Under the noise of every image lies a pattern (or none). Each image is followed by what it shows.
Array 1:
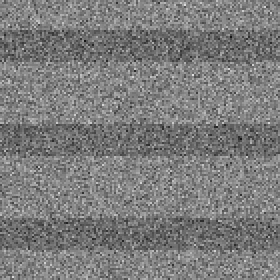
horizontal stripes
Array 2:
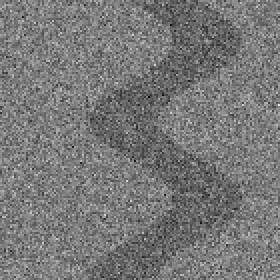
a wavy band
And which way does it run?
top to bottom
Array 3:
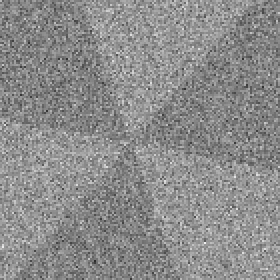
spokes from one point
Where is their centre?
centre
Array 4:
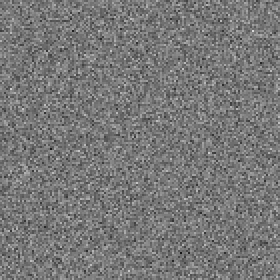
only noise
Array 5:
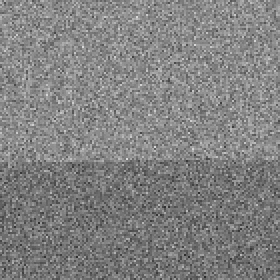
a sharp edge
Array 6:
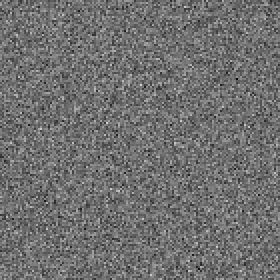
only noise
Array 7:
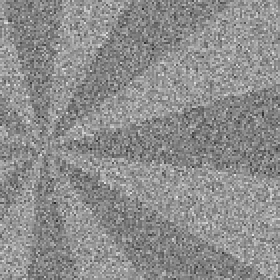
spokes from one point
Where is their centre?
middle left
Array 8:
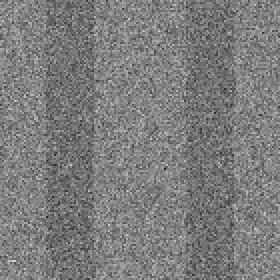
vertical stripes
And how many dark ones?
2
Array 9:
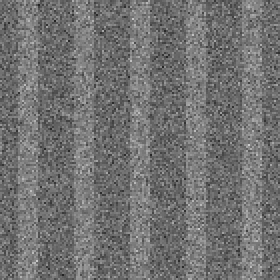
vertical stripes
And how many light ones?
5
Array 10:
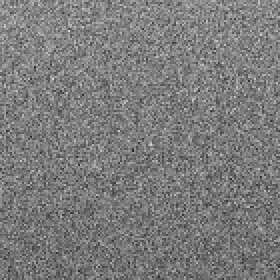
a smooth slope
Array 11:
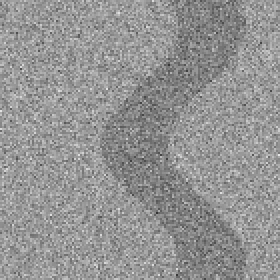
a wavy band
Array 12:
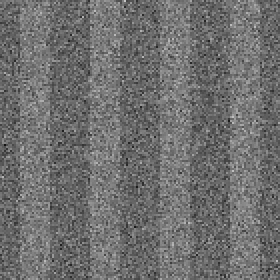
vertical stripes
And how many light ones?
4
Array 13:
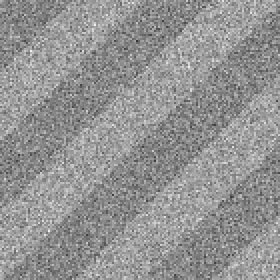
diagonal stripes
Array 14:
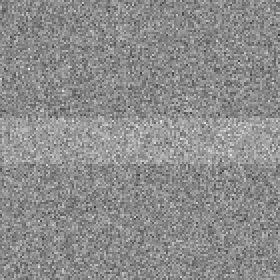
one horizontal stripe
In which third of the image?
middle
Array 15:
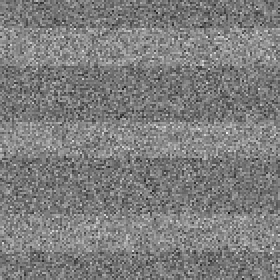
horizontal stripes
